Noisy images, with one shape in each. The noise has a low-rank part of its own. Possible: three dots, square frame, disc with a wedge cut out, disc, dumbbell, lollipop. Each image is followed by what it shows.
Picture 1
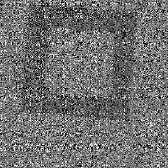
dark square frame
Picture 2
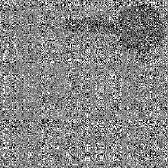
dark lollipop
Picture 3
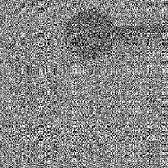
dark lollipop
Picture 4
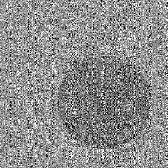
dark disc
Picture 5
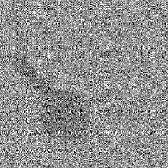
dark lollipop
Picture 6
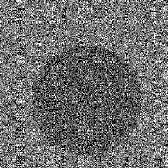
dark disc
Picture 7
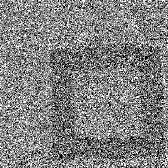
dark square frame
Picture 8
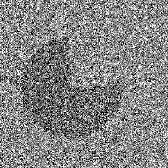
dark disc with a wedge cut out
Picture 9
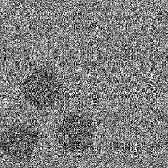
dark three dots
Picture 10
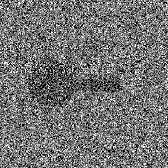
dark lollipop
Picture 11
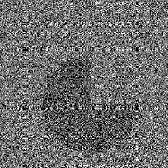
dark disc with a wedge cut out
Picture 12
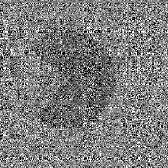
dark disc with a wedge cut out
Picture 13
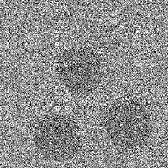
dark three dots
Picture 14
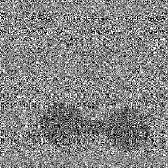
dark dumbbell
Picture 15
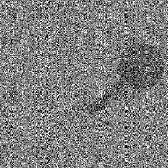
dark lollipop
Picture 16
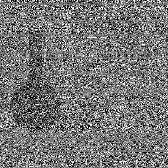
dark lollipop
